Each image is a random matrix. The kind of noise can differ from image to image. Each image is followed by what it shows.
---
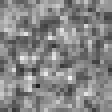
blotchy
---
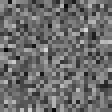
independent entries
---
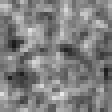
blotchy
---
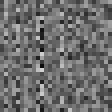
columns of uneven size
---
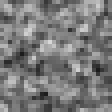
blotchy
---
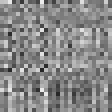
low rank plus noise
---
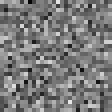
independent entries
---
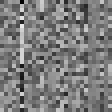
columns of uneven size
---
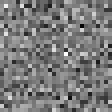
low rank plus noise
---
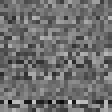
rows of uneven size
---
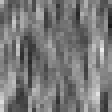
streaked along the columns
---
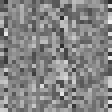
columns of uneven size
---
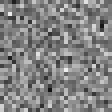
independent entries
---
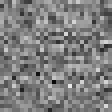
low rank plus noise
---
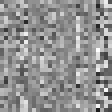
columns of uneven size
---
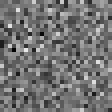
independent entries
